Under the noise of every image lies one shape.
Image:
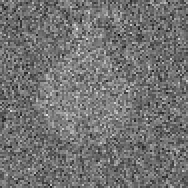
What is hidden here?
light pear
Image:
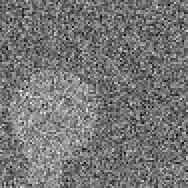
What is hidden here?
light light bulb
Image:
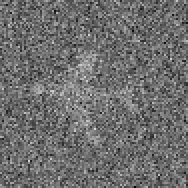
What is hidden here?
light airplane
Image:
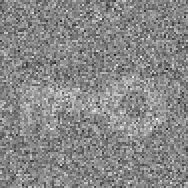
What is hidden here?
light key
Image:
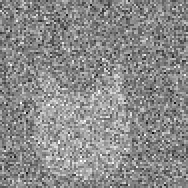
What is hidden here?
light cat's head
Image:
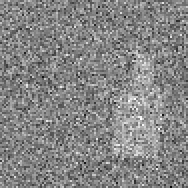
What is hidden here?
light bottle
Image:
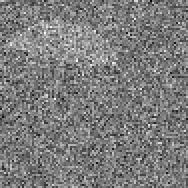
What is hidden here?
light umbrella
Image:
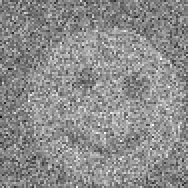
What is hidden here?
light smiling face
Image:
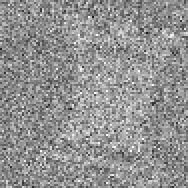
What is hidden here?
light chess rook
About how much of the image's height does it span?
nearly all
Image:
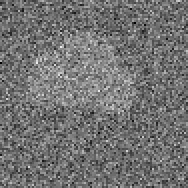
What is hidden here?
light cloud
